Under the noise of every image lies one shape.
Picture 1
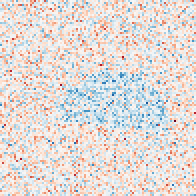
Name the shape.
half disc
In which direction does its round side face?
up
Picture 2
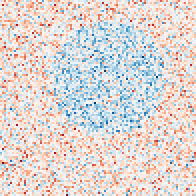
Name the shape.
disc
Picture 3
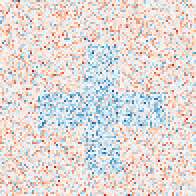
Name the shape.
cross
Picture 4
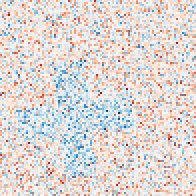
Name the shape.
cross
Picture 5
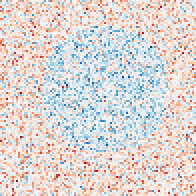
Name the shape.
disc
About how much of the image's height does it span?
two thirds
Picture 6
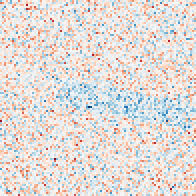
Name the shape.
bar
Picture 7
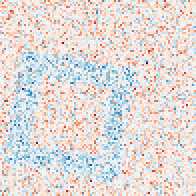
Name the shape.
square frame
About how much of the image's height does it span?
two thirds
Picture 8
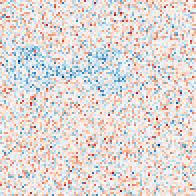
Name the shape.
dumbbell
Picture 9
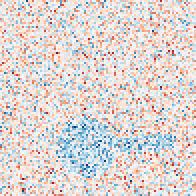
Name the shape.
lollipop
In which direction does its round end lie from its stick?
left
